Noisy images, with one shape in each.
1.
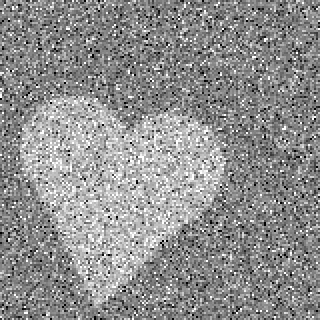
heart
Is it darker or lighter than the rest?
lighter
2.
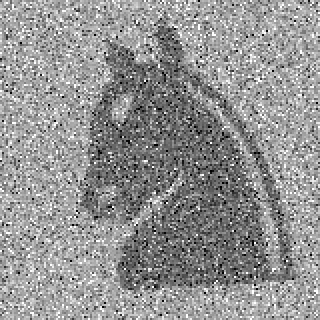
chess knight
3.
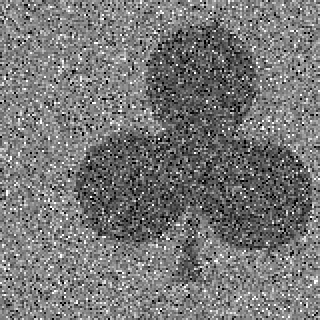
club
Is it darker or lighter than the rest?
darker
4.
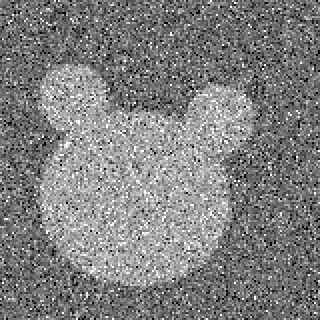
bear's head
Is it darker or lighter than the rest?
lighter
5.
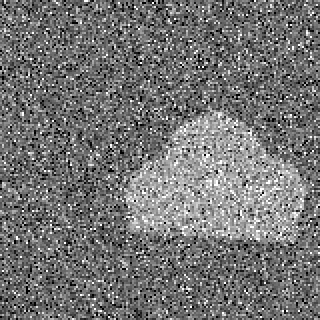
cloud
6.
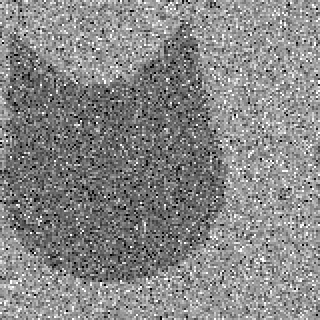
cat's head
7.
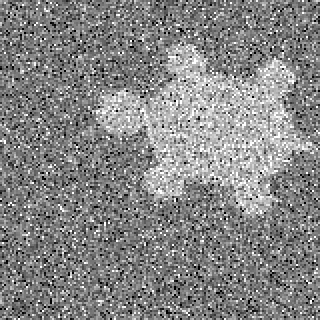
turtle
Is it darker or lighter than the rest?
lighter
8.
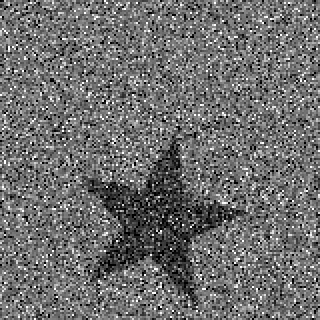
star
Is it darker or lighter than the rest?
darker
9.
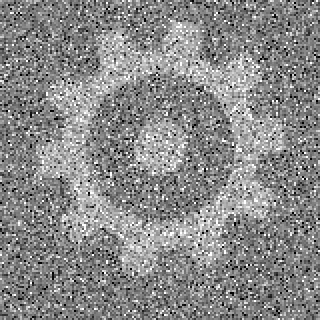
gear
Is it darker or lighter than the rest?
lighter
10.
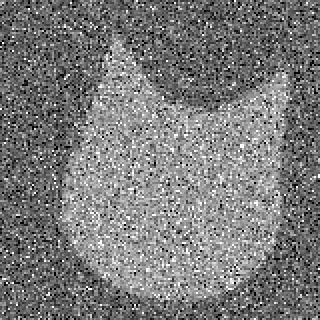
cat's head
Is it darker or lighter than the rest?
lighter
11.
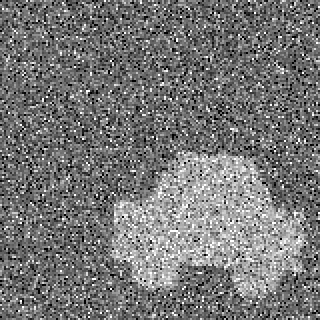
car
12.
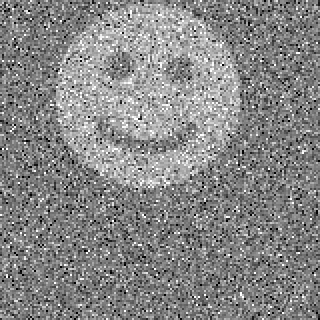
smiling face
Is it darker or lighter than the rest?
lighter
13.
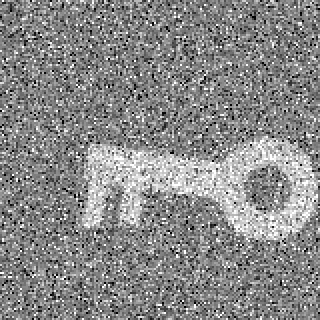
key
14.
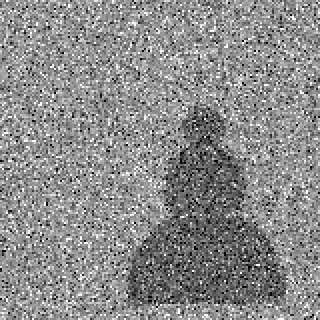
chess pawn
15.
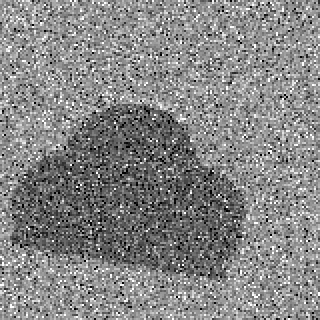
cloud
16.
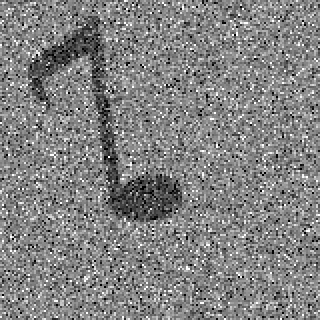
musical note
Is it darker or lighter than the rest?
darker
